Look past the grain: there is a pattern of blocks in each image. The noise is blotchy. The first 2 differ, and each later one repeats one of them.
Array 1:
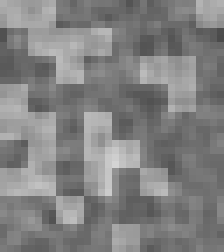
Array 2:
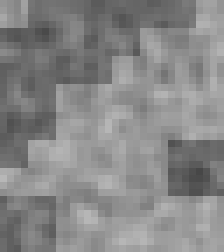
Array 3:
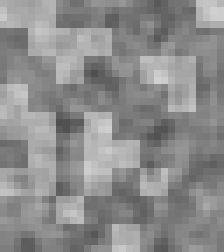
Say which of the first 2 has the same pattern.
1
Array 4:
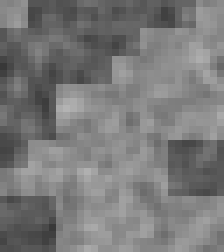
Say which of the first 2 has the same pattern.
2
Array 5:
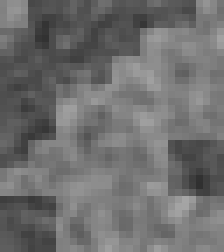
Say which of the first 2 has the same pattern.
2
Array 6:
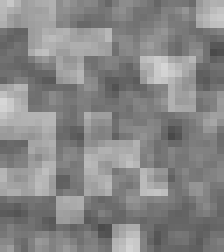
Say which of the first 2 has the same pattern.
1
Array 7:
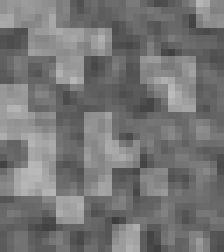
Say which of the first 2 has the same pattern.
1
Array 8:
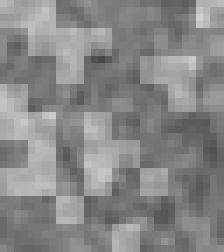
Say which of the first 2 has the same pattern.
1
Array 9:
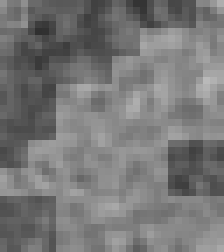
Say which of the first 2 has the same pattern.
2
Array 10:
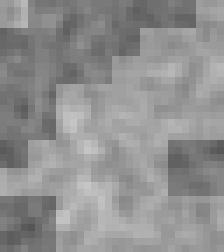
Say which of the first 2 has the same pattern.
2
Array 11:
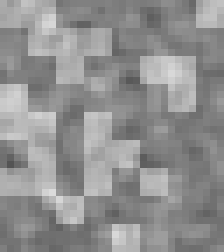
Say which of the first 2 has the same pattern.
1
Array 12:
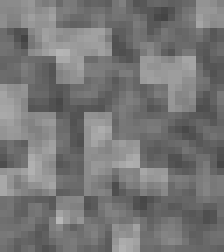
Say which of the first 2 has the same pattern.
1
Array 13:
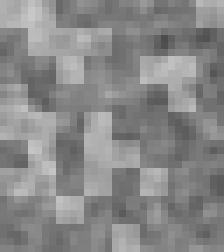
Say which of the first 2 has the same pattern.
1
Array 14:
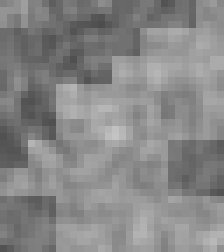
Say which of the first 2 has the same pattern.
2
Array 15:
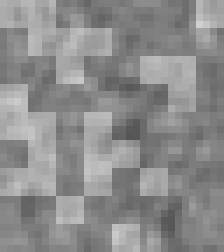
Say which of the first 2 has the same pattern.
1
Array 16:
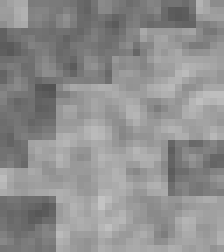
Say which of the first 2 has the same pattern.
2
